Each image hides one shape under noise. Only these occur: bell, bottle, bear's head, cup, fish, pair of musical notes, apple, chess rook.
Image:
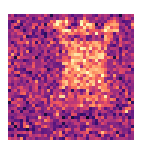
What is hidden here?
light chess rook
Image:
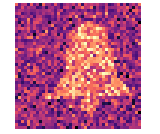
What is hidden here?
light bell
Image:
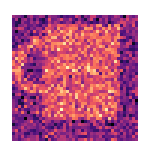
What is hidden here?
light cup
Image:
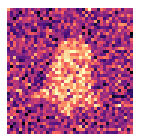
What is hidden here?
light bell
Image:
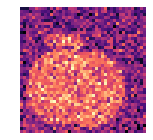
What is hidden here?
light apple
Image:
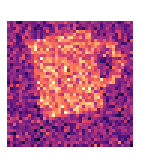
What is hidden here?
light cup
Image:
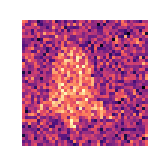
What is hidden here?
light bell
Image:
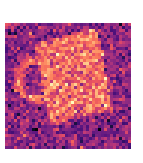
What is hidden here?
light cup
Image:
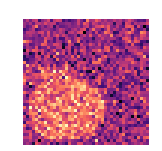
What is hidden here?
light apple
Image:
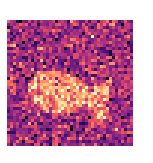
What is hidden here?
light fish
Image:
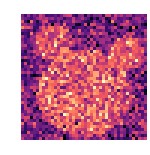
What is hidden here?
light bear's head
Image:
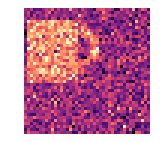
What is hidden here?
light cup
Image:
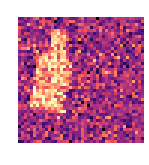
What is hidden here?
light bottle
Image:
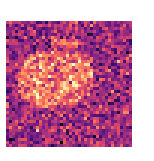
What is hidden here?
light apple
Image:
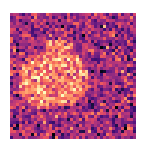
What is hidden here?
light apple
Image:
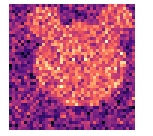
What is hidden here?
light bear's head
